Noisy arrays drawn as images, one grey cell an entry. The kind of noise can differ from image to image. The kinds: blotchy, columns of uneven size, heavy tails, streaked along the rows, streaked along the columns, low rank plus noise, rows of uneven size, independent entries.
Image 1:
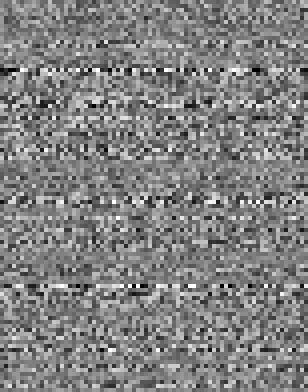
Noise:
rows of uneven size
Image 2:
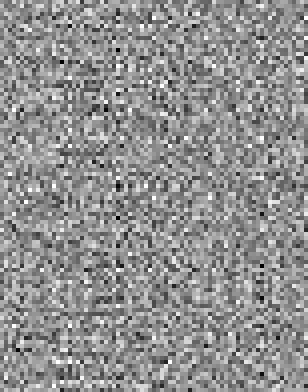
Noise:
low rank plus noise
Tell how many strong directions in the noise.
three or four
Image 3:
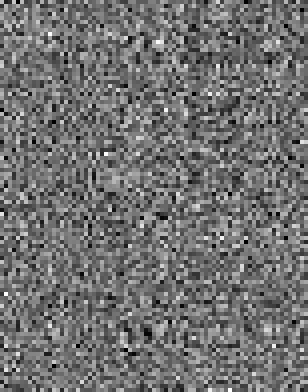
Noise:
low rank plus noise
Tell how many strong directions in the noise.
five to eight
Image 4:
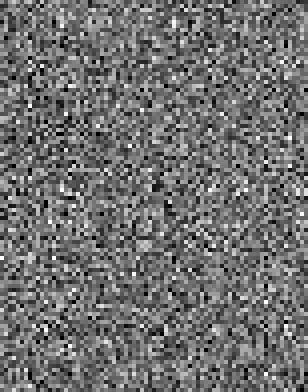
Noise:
low rank plus noise
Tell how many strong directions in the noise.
five to eight
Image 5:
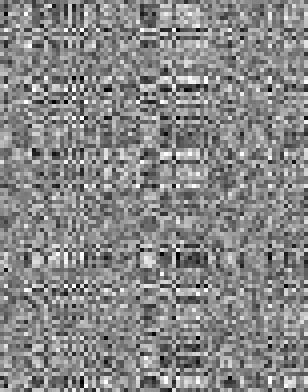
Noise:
low rank plus noise
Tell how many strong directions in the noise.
one
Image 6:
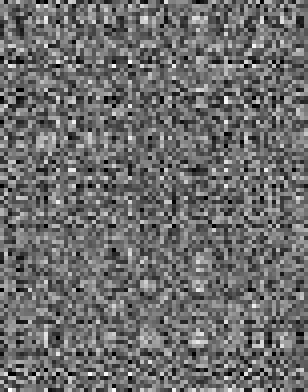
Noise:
low rank plus noise
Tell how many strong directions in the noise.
three or four
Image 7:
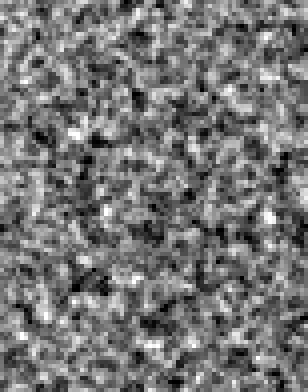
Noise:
blotchy
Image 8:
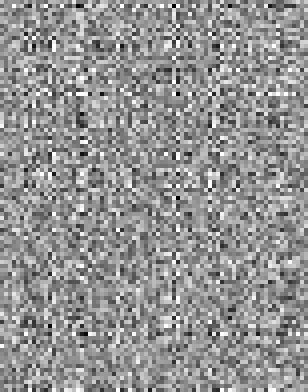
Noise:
low rank plus noise
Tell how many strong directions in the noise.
three or four
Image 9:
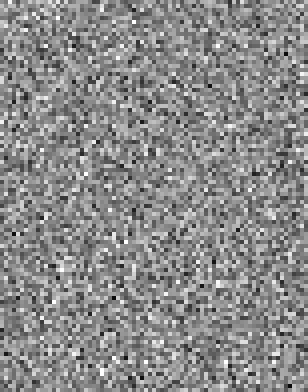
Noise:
independent entries
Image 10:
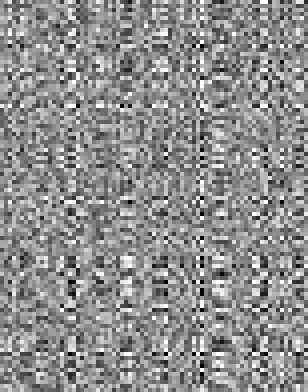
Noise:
low rank plus noise
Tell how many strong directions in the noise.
one
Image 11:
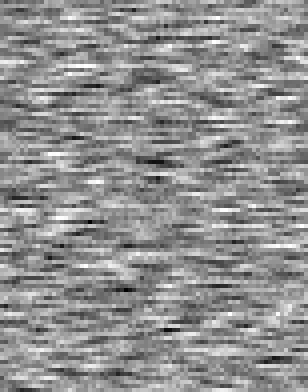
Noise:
streaked along the rows
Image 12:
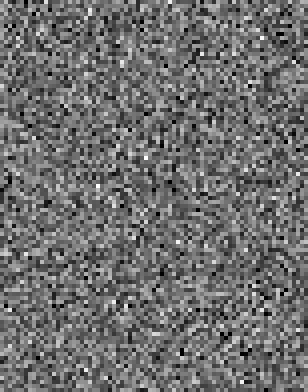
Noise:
independent entries
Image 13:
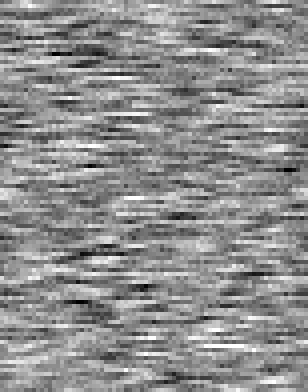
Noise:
streaked along the rows
